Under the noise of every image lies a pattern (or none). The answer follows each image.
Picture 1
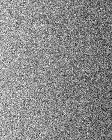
a smooth slope
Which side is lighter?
left
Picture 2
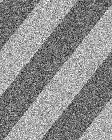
diagonal stripes
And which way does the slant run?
bottom left to top right
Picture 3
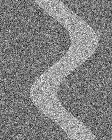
a wavy band
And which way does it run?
top to bottom
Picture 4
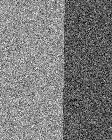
a sharp edge
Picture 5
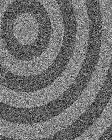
rings round one point
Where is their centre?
top left
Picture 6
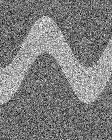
a wavy band
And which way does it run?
left to right
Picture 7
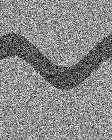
a wavy band
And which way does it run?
left to right
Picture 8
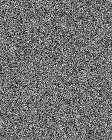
only noise
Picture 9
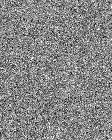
only noise
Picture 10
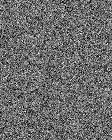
only noise
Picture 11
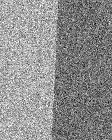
a sharp edge
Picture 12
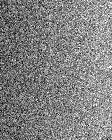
a smooth slope
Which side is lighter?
right
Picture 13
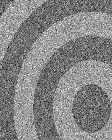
rings round one point
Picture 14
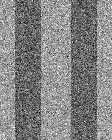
vertical stripes
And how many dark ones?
2
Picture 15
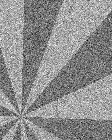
spokes from one point
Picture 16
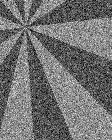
spokes from one point
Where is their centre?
top left
